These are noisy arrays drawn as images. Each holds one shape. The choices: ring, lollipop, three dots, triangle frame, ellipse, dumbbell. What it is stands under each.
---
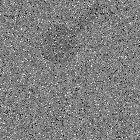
dark lollipop, top middle
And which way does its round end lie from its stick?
down and left
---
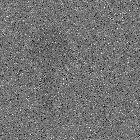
dark lollipop
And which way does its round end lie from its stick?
up
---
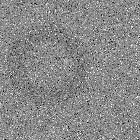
dark ring
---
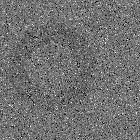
dark ring
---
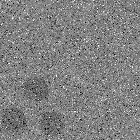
dark three dots, bottom left
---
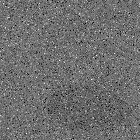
dark ellipse
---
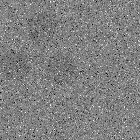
dark three dots
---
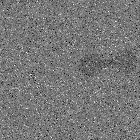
dark dumbbell, middle right
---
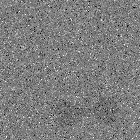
dark dumbbell
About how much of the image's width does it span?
half
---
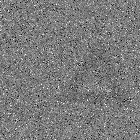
dark triangle frame
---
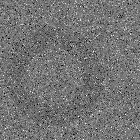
dark ring
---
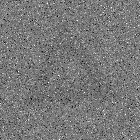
dark triangle frame
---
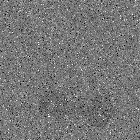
dark dumbbell
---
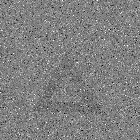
dark triangle frame
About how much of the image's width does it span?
half
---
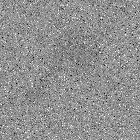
dark lollipop
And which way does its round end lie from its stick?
up and right
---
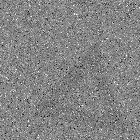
dark triangle frame
